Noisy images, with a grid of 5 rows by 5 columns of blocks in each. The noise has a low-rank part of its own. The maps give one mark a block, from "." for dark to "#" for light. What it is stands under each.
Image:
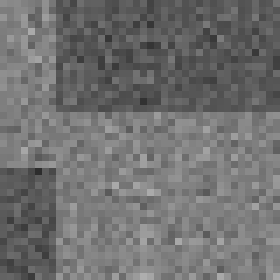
# . . . .
# . . . .
# # # # #
. # # # #
. # # # #
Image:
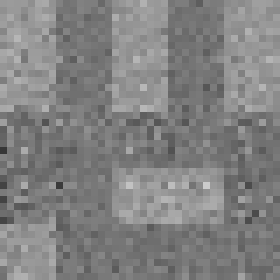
# . # . #
# . # . #
. . . . .
. . # # .
# . . . .
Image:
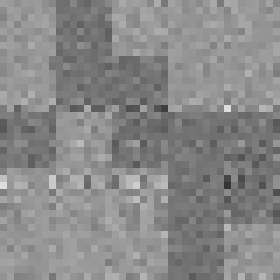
# . # # #
# . . # #
. # . . .
# # # . .
# # # . #
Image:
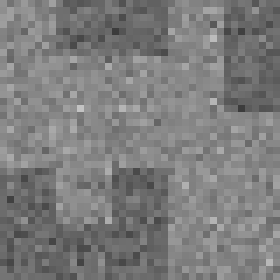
# . . # .
# # # # .
# # # # #
. # . # #
. . . # #
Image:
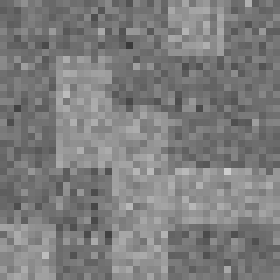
. . . # .
. # . . .
. # # . .
. . # # #
# . # . .
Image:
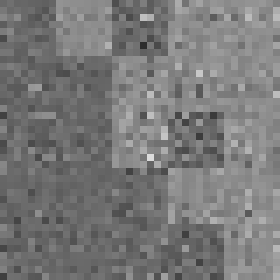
. # . # #
. . # # #
. . # . #
. . . # #
. . . . #
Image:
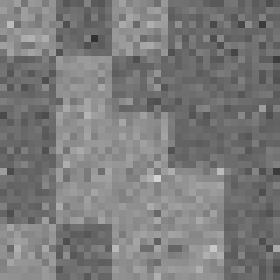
# . # . .
. # . . .
. # # . .
. # # # .
# . # # .
